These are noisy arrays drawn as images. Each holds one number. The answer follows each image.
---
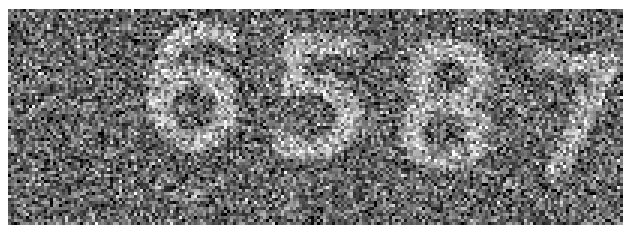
6587
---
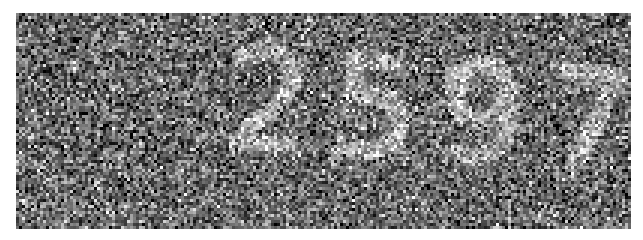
2597
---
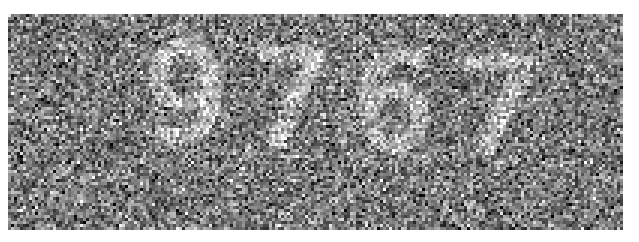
9767
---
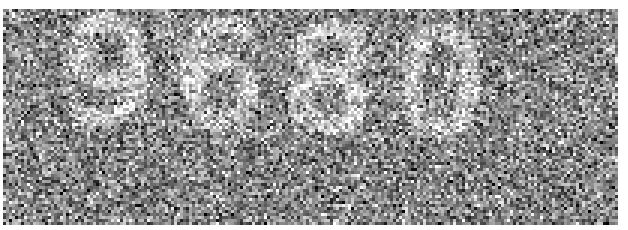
9680
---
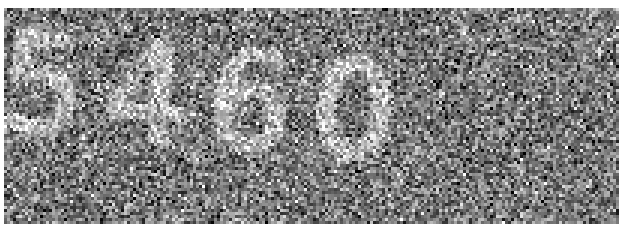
5460
